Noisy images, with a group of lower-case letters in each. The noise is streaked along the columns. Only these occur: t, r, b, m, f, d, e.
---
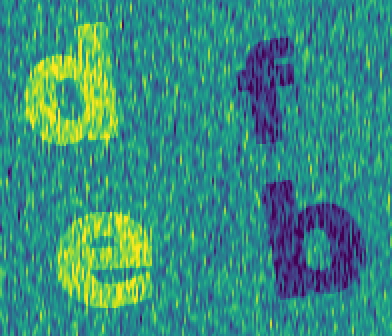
top left: light d; top right: dark f; bottom left: light e; bottom right: dark b
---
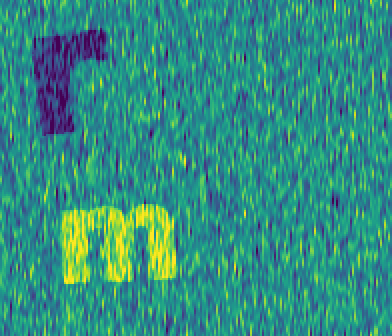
top left: dark r; bottom left: light m
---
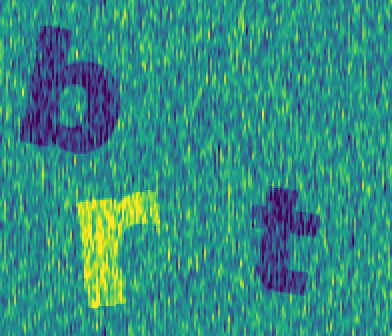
top left: dark b; bottom left: light r; bottom right: dark t
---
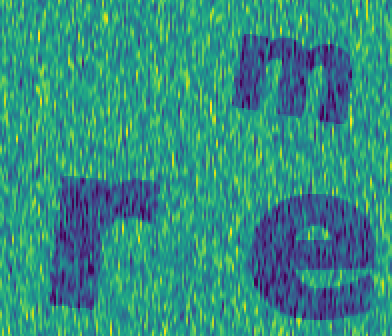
top right: dark m; bottom left: dark r; bottom right: dark e
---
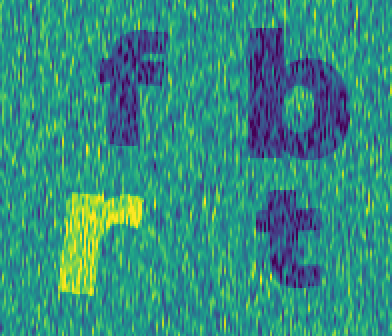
top left: dark f; top right: dark b; bottom left: light r; bottom right: dark t
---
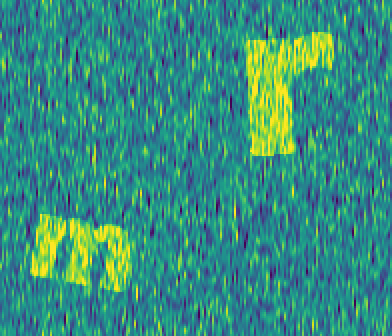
top right: light r; bottom left: light m
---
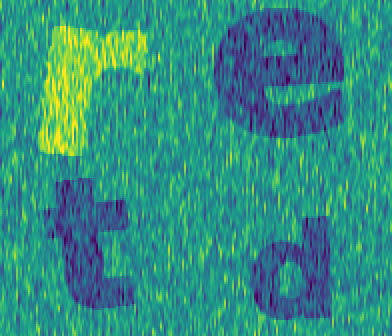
top left: light r; top right: dark e; bottom left: dark t; bottom right: dark d
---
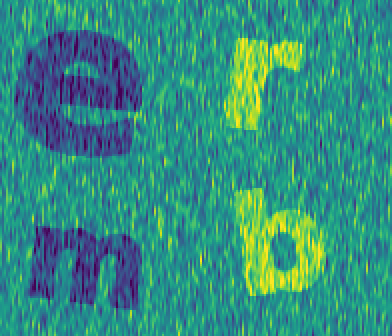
top left: dark e; top right: light r; bottom left: dark m; bottom right: light b
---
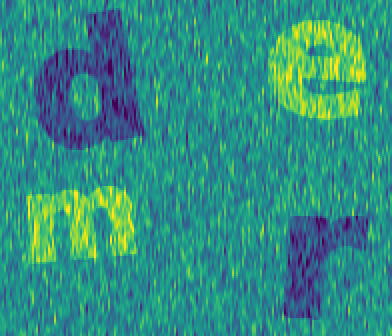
top left: dark d; top right: light e; bottom left: light m; bottom right: dark r
